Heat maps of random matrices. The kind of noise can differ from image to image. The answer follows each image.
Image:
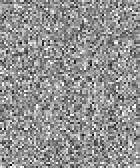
low rank plus noise
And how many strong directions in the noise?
five to eight
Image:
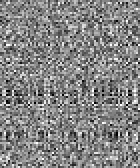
low rank plus noise
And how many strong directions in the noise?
one
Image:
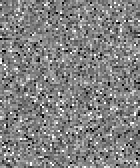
heavy tails
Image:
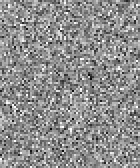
independent entries
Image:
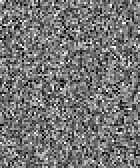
independent entries
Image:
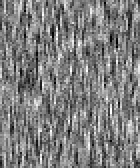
streaked along the columns
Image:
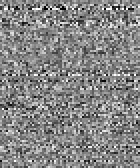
rows of uneven size
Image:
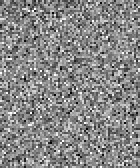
independent entries
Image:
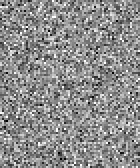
independent entries
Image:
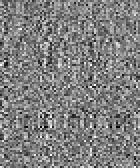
low rank plus noise
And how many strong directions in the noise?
two
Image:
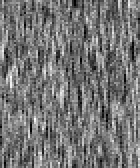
streaked along the columns
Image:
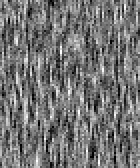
streaked along the columns
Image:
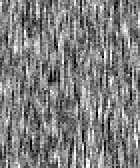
streaked along the columns
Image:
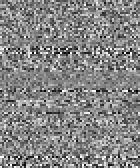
rows of uneven size
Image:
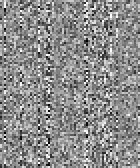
columns of uneven size
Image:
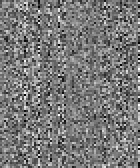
columns of uneven size
